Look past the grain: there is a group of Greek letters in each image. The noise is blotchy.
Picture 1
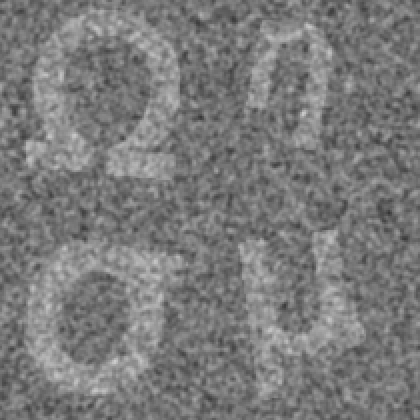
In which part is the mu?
bottom right
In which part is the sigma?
bottom left
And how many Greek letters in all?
4
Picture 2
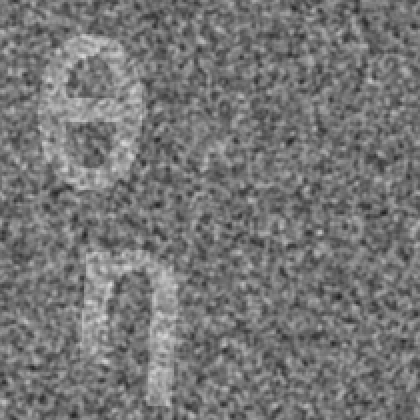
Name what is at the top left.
theta
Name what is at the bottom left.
eta
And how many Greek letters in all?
2
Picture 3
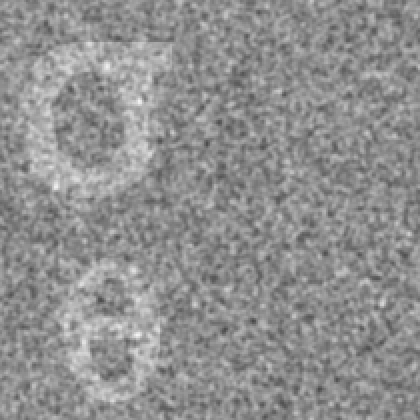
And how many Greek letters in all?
2
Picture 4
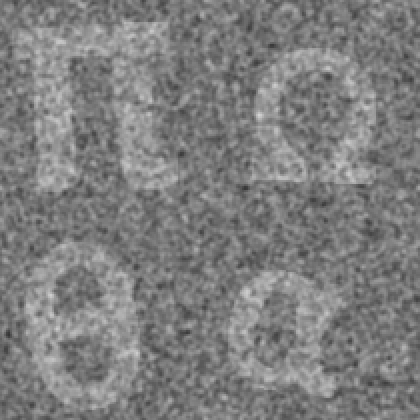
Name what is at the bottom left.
theta
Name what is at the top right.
omega
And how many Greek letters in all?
4
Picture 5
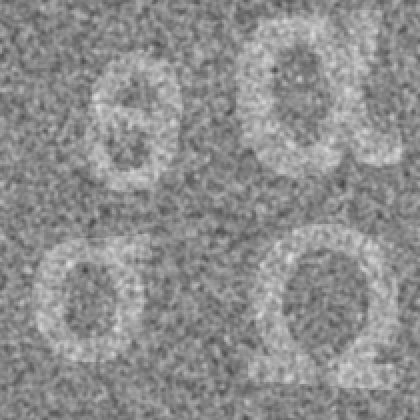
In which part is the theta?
top left
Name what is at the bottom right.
omega
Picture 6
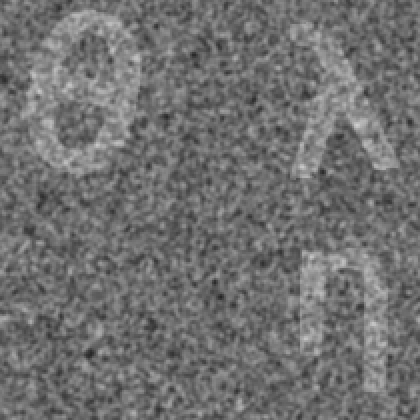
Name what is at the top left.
theta
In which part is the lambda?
top right
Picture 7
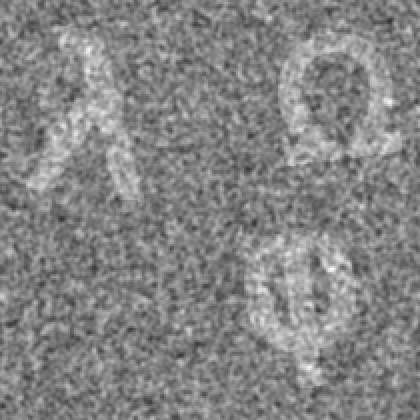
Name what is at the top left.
lambda
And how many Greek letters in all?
3
